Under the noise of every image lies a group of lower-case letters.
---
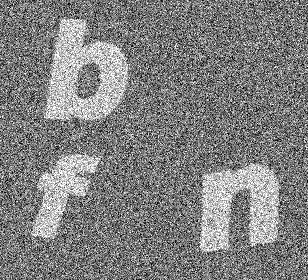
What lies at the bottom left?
f
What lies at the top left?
b
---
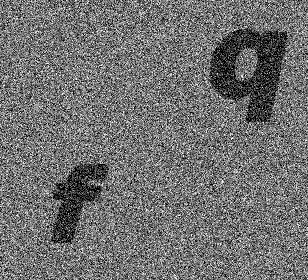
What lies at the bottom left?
f
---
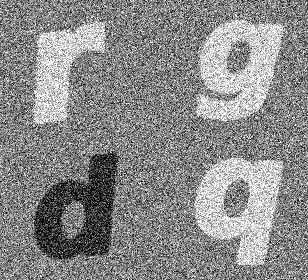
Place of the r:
top left
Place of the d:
bottom left
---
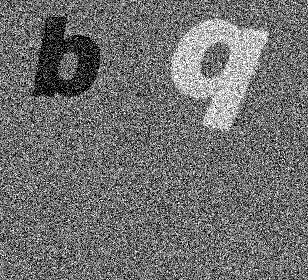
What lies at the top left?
b
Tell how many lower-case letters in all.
2
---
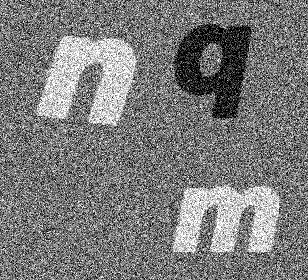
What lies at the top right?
q
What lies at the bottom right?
m
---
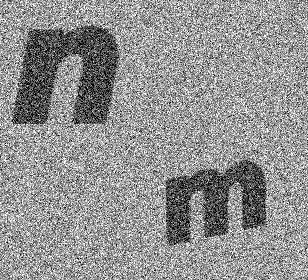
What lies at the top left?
n
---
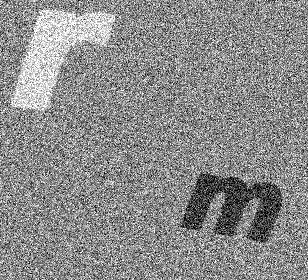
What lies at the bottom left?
nothing
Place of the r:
top left
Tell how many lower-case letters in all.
2
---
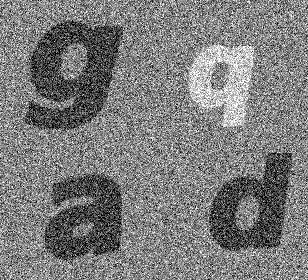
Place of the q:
top right
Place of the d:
bottom right
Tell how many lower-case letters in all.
4
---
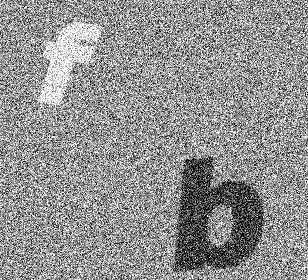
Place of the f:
top left
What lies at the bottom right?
b
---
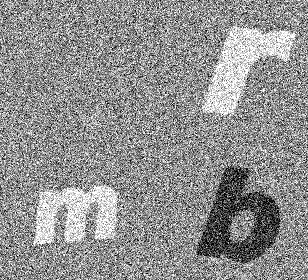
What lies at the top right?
r
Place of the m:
bottom left
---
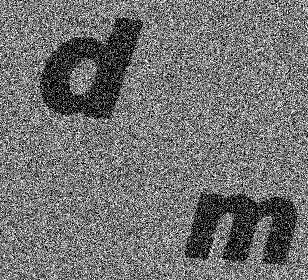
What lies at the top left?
d
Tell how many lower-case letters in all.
2
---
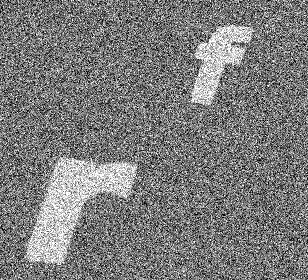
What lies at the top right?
f
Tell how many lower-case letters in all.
2
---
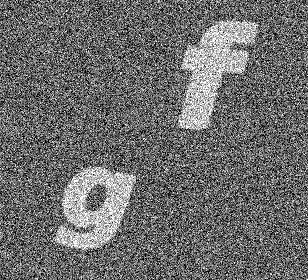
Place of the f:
top right
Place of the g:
bottom left
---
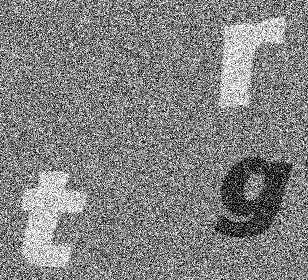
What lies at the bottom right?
g
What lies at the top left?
nothing
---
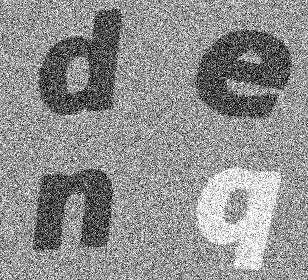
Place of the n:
bottom left
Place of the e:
top right
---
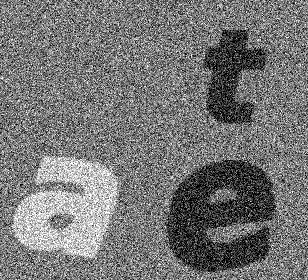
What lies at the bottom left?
a
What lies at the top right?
t
